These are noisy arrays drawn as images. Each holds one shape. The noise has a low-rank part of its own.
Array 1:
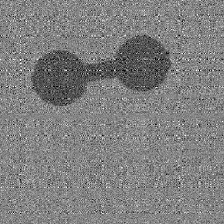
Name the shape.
dumbbell
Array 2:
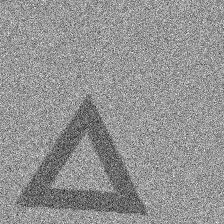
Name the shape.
triangle frame
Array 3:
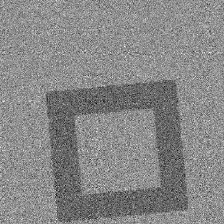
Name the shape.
square frame
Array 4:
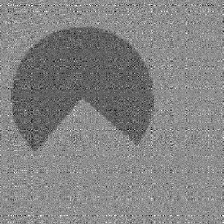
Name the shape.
disc with a wedge cut out
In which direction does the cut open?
down
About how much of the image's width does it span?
two thirds
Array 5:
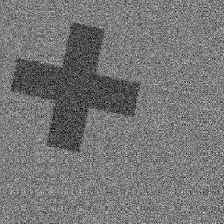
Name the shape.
cross
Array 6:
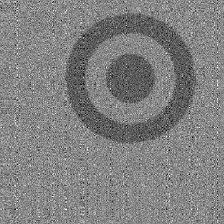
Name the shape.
bullseye
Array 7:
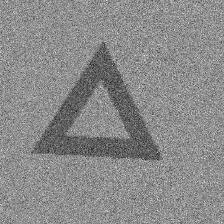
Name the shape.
triangle frame
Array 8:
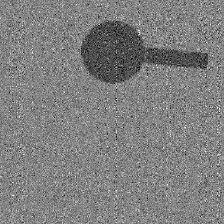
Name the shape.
lollipop
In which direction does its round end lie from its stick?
left
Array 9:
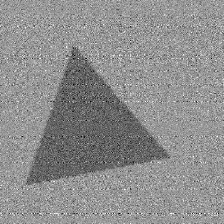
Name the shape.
triangle
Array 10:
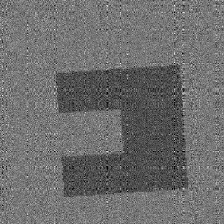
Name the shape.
square with a notch
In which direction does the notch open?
left
